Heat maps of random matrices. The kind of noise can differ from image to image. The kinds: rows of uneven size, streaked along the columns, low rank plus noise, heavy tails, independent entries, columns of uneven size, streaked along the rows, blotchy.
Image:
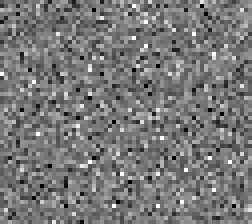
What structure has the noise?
heavy tails
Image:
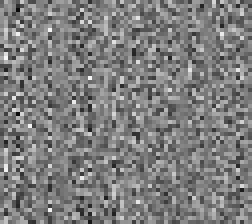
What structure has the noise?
columns of uneven size
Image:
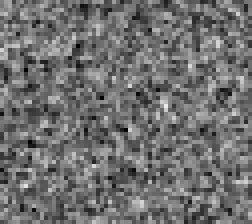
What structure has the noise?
blotchy
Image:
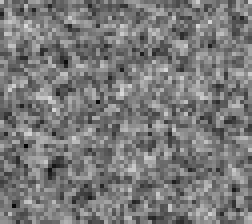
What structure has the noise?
blotchy
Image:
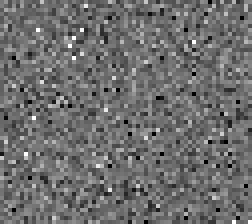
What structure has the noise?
heavy tails
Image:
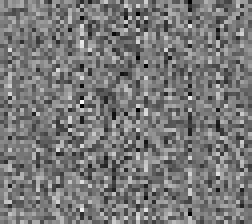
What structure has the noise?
columns of uneven size
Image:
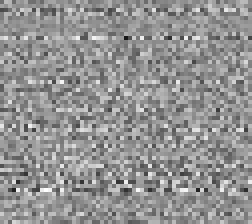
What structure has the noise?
rows of uneven size
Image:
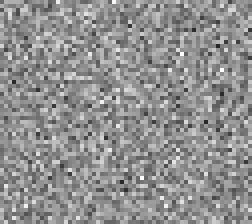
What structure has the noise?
independent entries
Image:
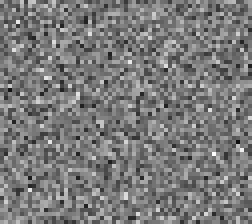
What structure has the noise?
independent entries
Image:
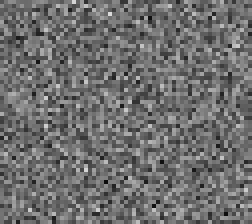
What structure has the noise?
independent entries
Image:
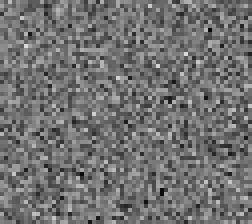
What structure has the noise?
independent entries
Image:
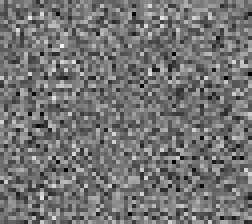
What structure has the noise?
low rank plus noise
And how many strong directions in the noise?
five to eight
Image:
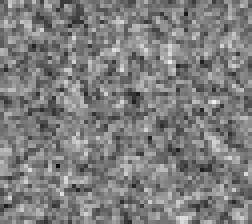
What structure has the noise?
blotchy
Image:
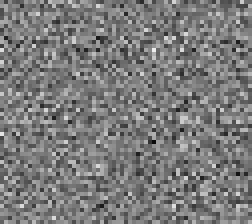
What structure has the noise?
low rank plus noise
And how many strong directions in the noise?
five to eight
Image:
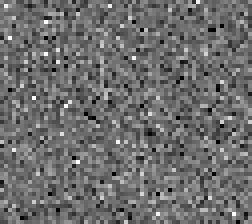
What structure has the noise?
heavy tails
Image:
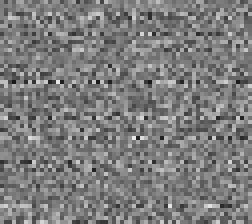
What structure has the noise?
rows of uneven size
